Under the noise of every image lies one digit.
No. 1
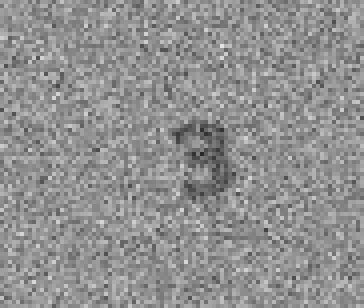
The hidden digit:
3
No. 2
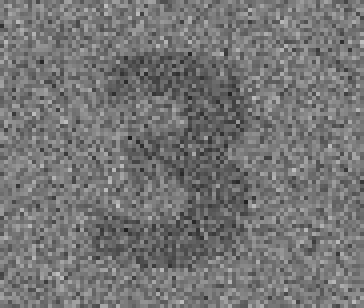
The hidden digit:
3
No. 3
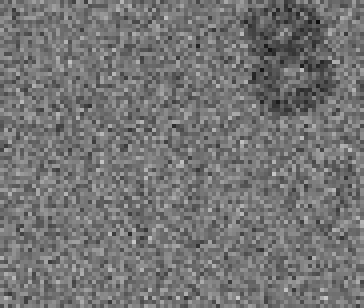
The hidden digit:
8
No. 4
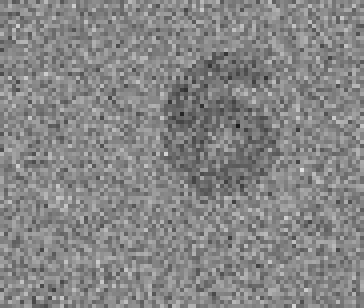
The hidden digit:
6
